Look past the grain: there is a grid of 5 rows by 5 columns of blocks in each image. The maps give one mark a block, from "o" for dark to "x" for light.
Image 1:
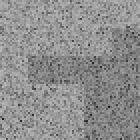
x x x x x
x x x x o
x o o o o
x x x o o
x x x o o
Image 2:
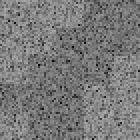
x x x o o
x x o o o
x o o o x
o o o x x
x o o x x
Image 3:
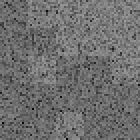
o x x x x
o o x x x
o x o o x
o o o o o
o o x o o
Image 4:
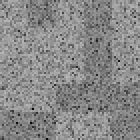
x o x o x
x x x o x
x x x o x
x x o o o
o o x x o
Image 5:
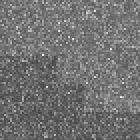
x x x x x
x x x x x
o o x x x
o o o x x
o o o o o
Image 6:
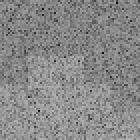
o o o o o
o o o o o
o x x o o
x x x x o
x x x x x
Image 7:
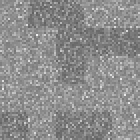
x o o x x
x x o o o
x x o x x
x x x x x
o x o o x
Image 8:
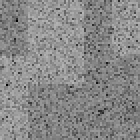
o x x o x
o x x o x
x x x o o
x o o o o
x o o o o
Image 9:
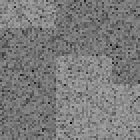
x x o o o
o o o o o
o o x x o
o o x x x
o o x x x
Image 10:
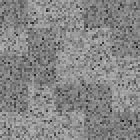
o x x o o
x o x x o
o o x x x
o x o o x
x x x o o
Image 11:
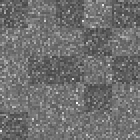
o x o x o
x x x o x
x o o x o
x x x o x
o x x x x
